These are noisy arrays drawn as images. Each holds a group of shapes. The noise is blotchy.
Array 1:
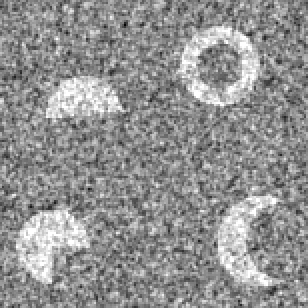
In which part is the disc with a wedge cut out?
bottom left
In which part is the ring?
top right
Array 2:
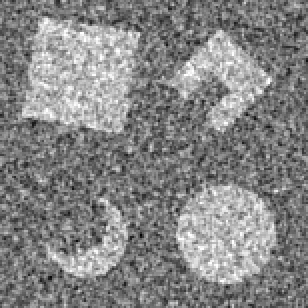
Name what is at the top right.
square with a notch
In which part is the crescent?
bottom left
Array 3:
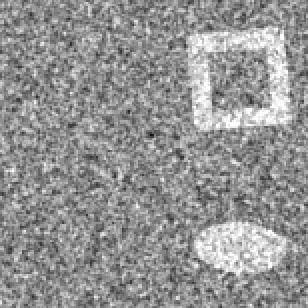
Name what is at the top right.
square frame
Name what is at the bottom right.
ellipse
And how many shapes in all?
2
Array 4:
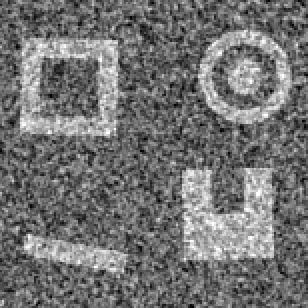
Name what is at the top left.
square frame
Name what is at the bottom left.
bar
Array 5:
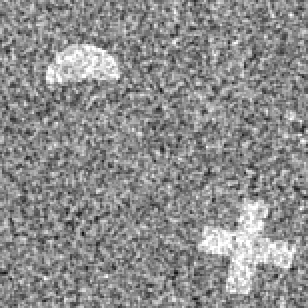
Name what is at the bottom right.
cross
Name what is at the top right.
nothing
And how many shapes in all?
2
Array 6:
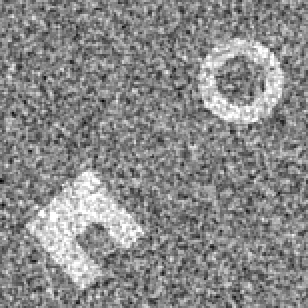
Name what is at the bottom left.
square with a notch
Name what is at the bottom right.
nothing
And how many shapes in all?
2
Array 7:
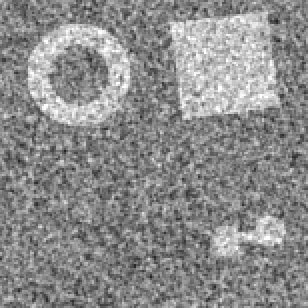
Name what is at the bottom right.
dumbbell
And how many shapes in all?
3
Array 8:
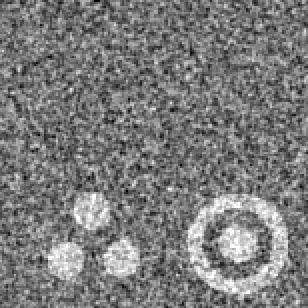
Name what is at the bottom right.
bullseye
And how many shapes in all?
2
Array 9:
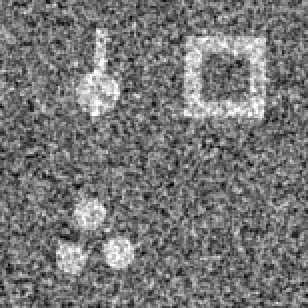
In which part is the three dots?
bottom left
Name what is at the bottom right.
nothing
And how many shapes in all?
3
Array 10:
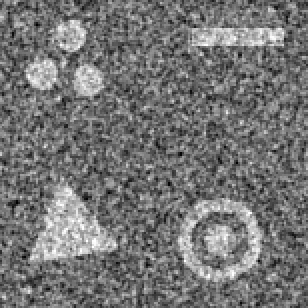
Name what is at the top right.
bar
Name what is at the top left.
three dots
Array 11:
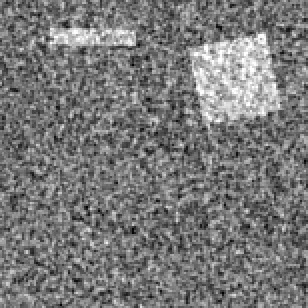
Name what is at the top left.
bar
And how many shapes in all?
2
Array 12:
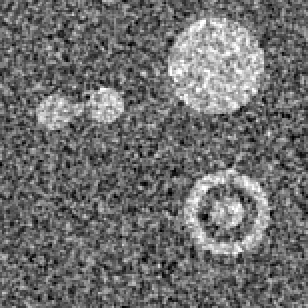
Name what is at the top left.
dumbbell
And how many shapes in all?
3
